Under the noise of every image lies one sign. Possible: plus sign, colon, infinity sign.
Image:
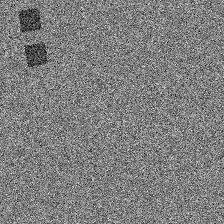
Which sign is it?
colon
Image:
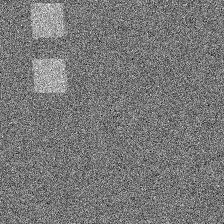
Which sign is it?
colon
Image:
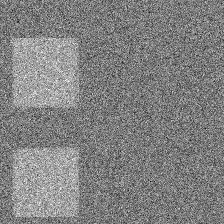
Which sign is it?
colon
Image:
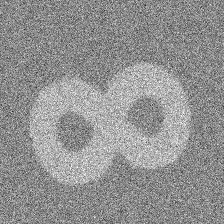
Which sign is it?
infinity sign
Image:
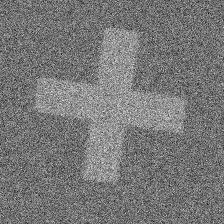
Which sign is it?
plus sign
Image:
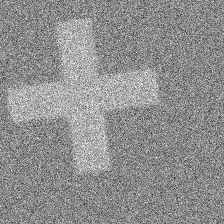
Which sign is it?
plus sign
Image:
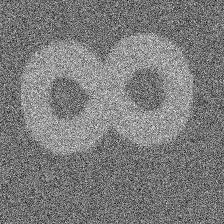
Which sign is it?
infinity sign
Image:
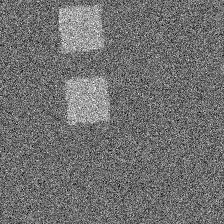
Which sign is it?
colon
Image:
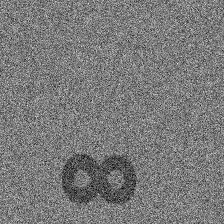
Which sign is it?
infinity sign
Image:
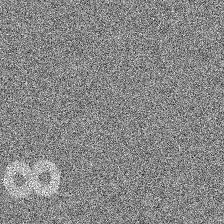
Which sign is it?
infinity sign
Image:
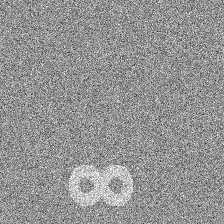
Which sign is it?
infinity sign
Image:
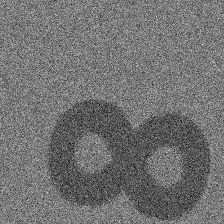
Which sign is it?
infinity sign
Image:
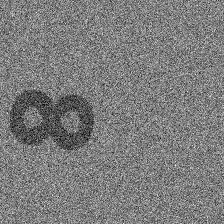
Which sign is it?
infinity sign
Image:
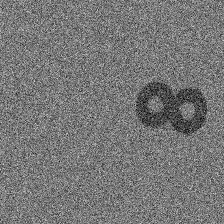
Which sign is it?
infinity sign
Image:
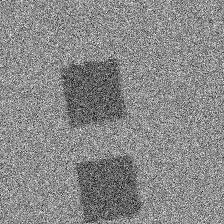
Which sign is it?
colon
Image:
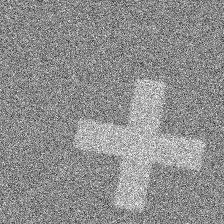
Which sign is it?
plus sign
